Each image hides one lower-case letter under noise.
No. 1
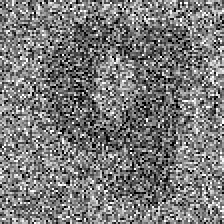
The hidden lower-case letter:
q
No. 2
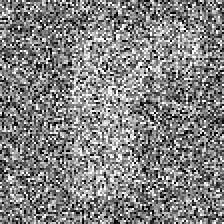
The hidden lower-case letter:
r
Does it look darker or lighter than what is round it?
lighter
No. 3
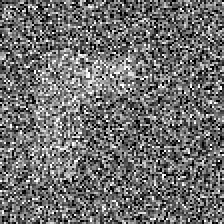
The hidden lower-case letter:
r
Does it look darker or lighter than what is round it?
lighter
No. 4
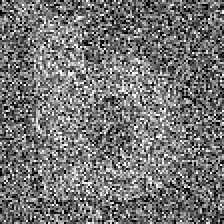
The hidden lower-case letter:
b
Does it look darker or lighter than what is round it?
lighter
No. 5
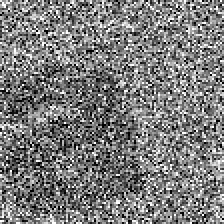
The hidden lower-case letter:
a
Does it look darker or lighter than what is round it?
darker
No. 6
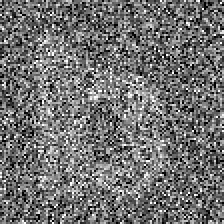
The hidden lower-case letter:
b
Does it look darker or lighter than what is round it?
lighter
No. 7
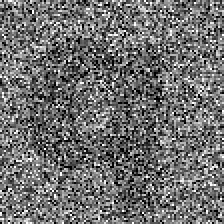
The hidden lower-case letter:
q
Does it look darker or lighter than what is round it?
darker
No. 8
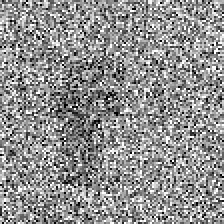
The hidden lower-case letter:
f
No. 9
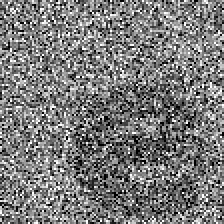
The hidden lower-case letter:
e
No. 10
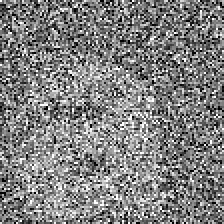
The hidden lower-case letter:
a
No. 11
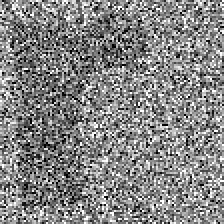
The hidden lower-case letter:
r
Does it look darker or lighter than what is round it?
darker
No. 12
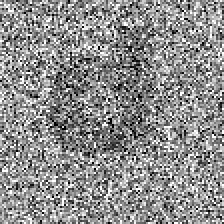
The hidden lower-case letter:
d
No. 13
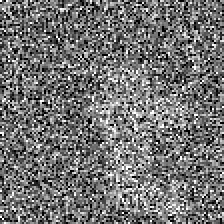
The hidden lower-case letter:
t
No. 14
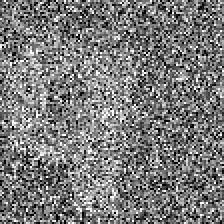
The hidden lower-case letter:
q
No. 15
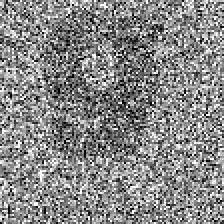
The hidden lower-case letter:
g
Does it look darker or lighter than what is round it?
darker
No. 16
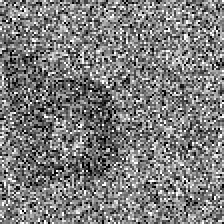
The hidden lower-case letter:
b
